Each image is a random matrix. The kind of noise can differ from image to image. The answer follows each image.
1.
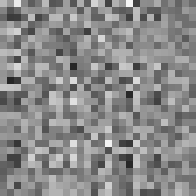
low rank plus noise
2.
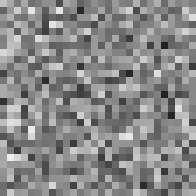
low rank plus noise
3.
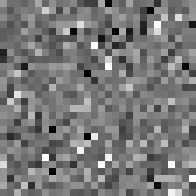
heavy tails
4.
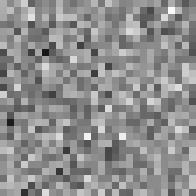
independent entries
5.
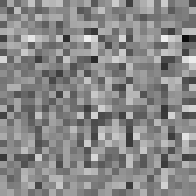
low rank plus noise
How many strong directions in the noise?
two
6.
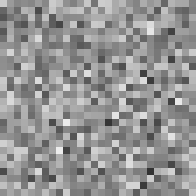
independent entries
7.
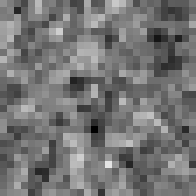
blotchy
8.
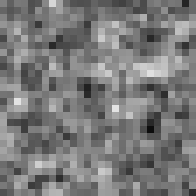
blotchy
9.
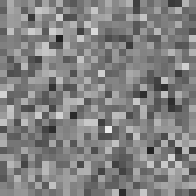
independent entries
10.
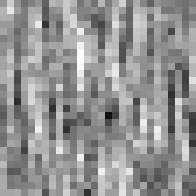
streaked along the columns
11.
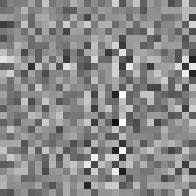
low rank plus noise
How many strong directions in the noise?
two
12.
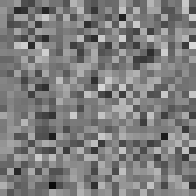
low rank plus noise
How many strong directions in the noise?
one
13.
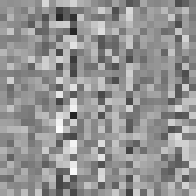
columns of uneven size
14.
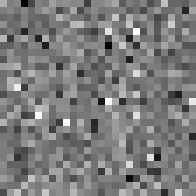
heavy tails
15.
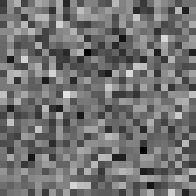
independent entries
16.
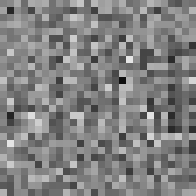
low rank plus noise
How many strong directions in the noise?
three or four
